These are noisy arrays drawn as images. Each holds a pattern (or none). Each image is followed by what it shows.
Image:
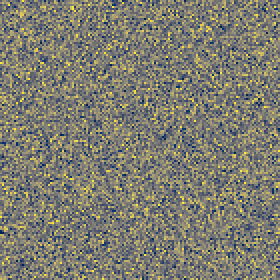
only noise
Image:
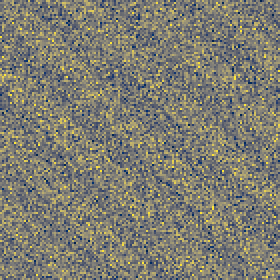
diagonal stripes
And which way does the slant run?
top left to bottom right
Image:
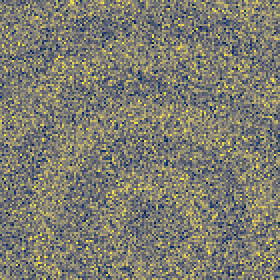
rings round one point
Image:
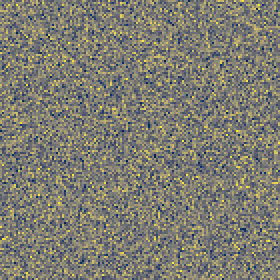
only noise
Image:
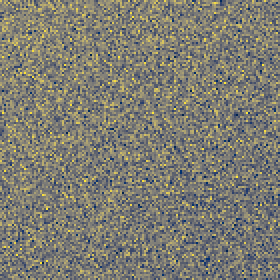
a smooth slope
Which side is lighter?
top left
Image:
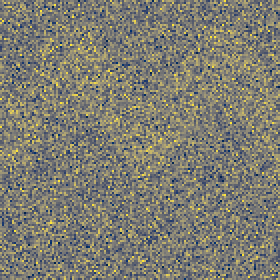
a wavy band
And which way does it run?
left to right
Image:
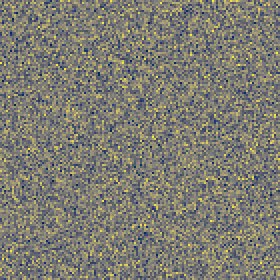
only noise
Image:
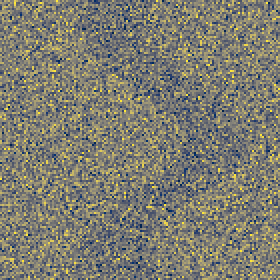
a wavy band
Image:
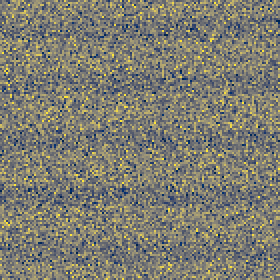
horizontal stripes
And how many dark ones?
5
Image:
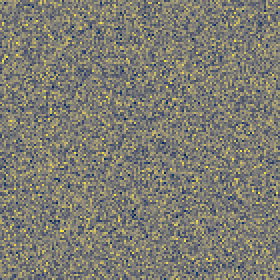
only noise
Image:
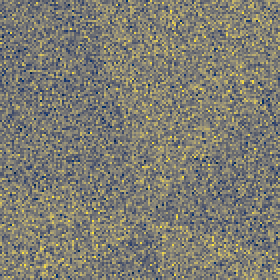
spokes from one point
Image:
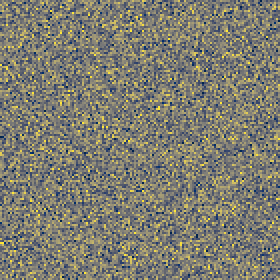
only noise
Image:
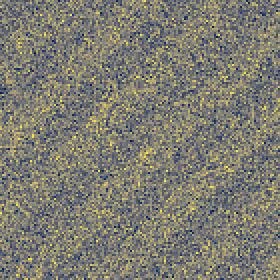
diagonal stripes
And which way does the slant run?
bottom left to top right
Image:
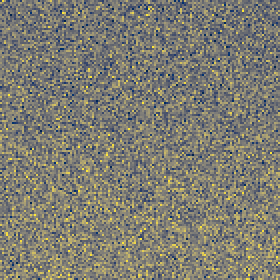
a smooth slope
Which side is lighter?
bottom
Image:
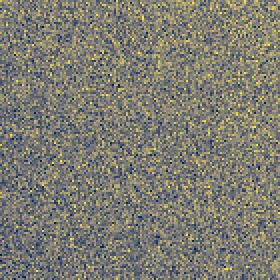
a smooth slope
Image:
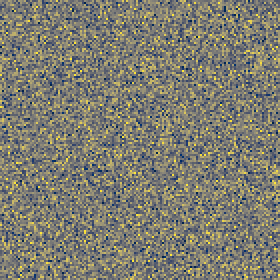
only noise
